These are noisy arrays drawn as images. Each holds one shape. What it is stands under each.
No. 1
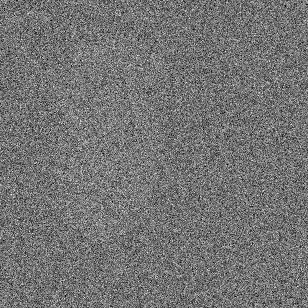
footprint
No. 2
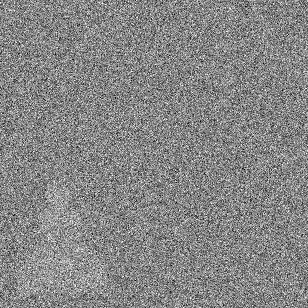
chess pawn
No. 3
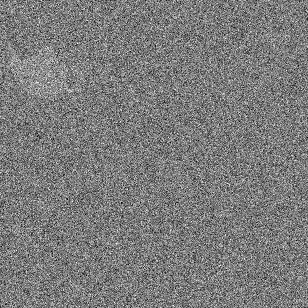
teapot
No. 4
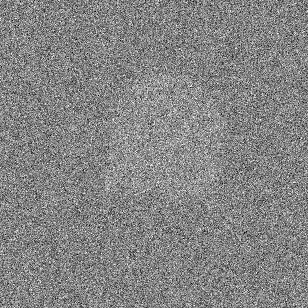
ghost
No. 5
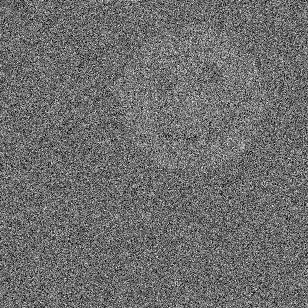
smiling face
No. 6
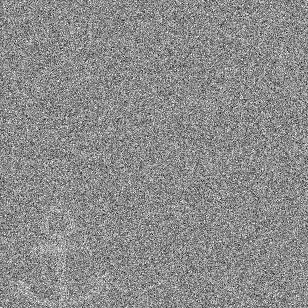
anchor
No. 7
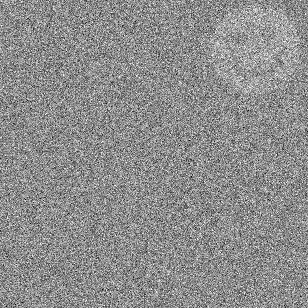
smiling face
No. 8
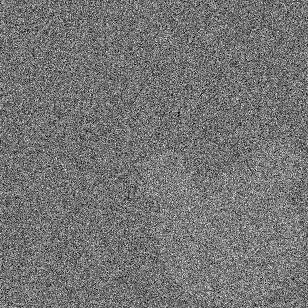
bear's head
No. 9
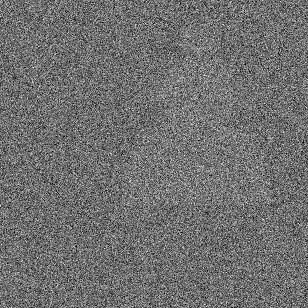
chess pawn
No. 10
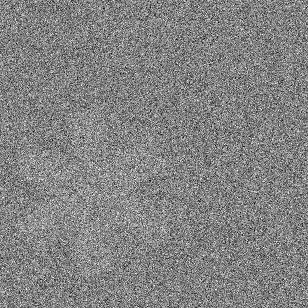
asterisk
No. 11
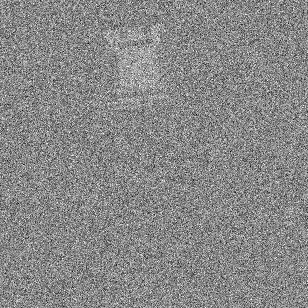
chess rook
